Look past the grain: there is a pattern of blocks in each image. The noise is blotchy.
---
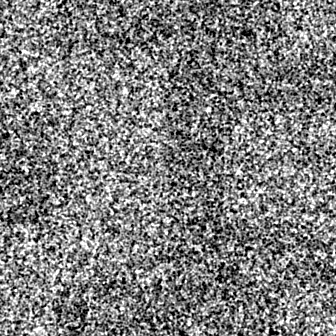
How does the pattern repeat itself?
top and bottom mirror each other
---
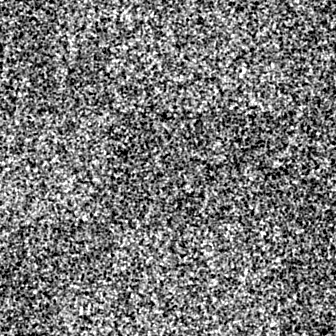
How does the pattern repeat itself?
top and bottom mirror each other
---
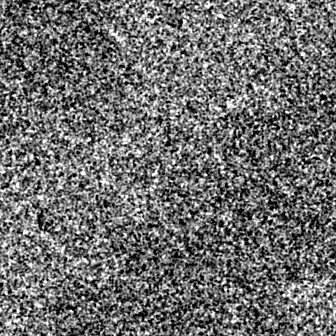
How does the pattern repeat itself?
mirrored about the diagonal from the top left
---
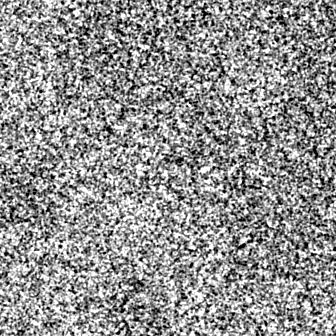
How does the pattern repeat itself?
mirrored about the diagonal from the bottom left
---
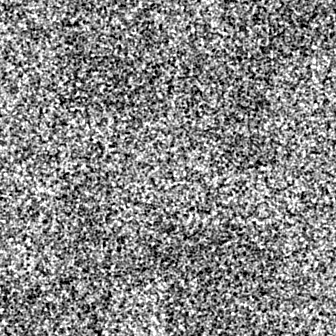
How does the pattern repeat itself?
the same after a half turn
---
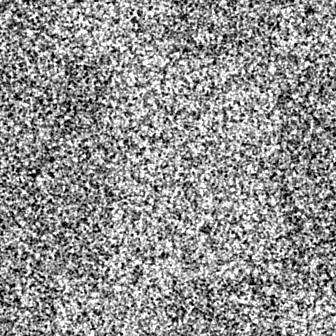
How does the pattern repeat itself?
top and bottom mirror each other
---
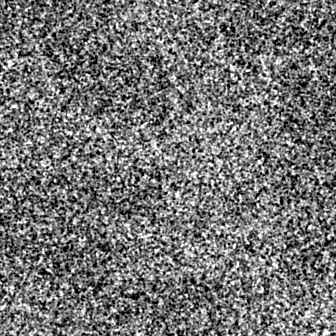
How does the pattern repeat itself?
no symmetry
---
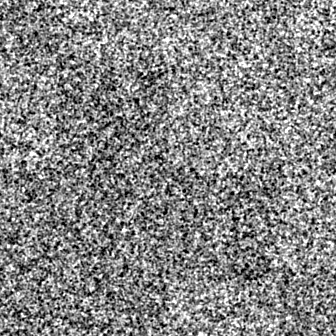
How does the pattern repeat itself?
mirrored about the diagonal from the bottom left
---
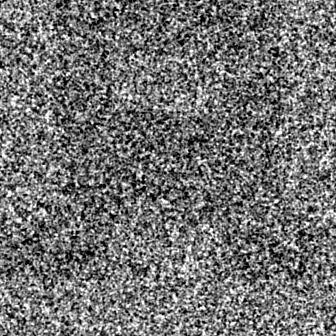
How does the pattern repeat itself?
left and right mirror each other
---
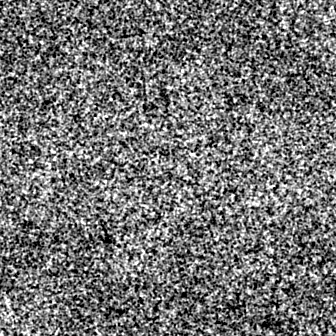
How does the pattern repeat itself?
the same after a half turn
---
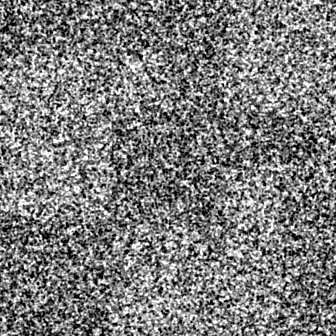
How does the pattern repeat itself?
mirrored about the diagonal from the bottom left
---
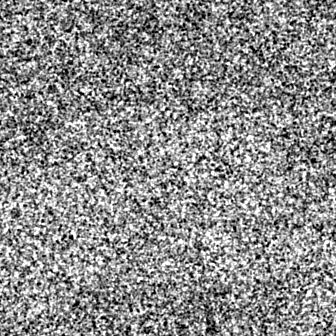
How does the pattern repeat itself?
left and right mirror each other
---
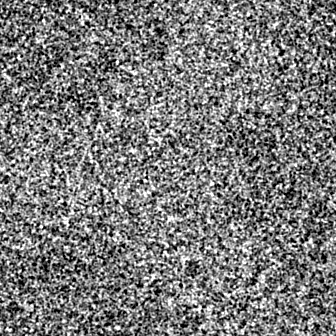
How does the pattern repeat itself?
top and bottom mirror each other
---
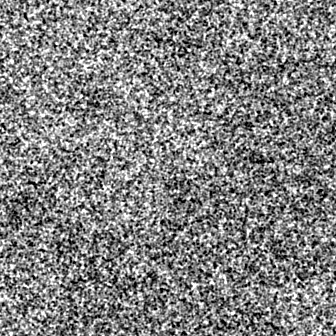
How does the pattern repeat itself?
mirrored about the diagonal from the top left
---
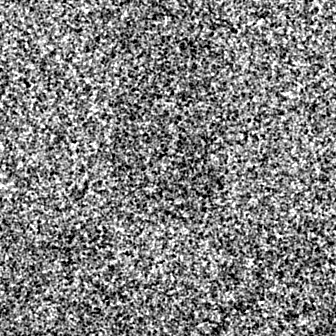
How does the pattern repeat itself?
left and right mirror each other
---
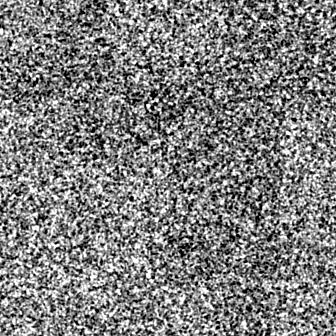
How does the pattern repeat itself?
mirrored about the diagonal from the bottom left
